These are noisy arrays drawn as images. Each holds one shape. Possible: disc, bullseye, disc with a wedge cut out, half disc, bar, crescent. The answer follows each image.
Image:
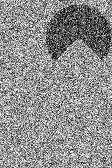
dark disc with a wedge cut out
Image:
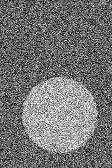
light disc
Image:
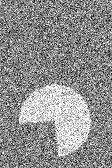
light disc with a wedge cut out
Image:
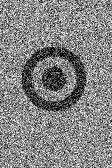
dark bullseye
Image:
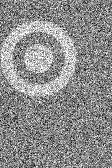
light bullseye
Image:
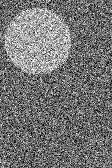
light disc
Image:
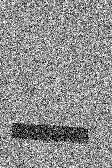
dark bar
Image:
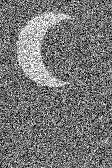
light crescent
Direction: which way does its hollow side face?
right
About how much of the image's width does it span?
half
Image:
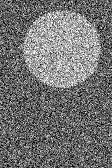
light disc
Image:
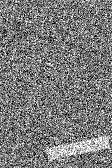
light bar
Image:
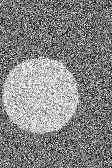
light disc
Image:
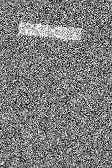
light bar
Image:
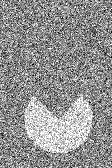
light disc with a wedge cut out
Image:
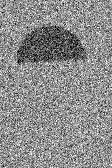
dark half disc
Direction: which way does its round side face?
up
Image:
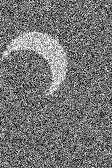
light crescent
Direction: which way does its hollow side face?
down and left
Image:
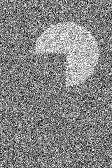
light disc with a wedge cut out
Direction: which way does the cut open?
down and left
